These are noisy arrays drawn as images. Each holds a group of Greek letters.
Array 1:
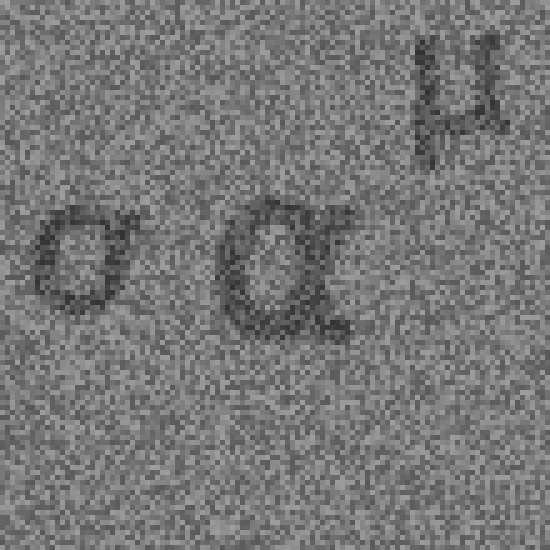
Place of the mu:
top right
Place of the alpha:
centre
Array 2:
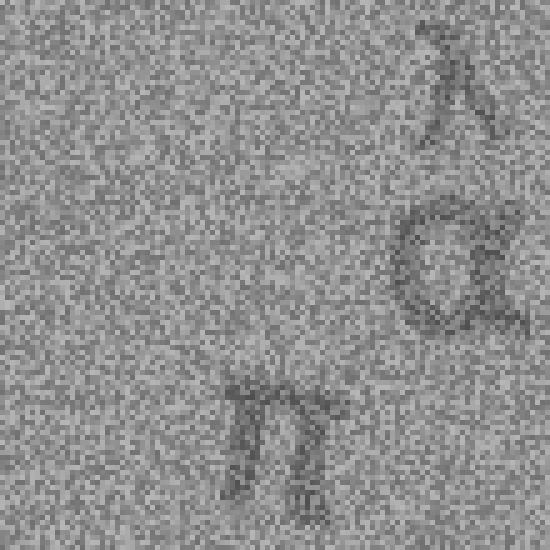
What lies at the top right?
lambda
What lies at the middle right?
alpha
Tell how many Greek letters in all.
3
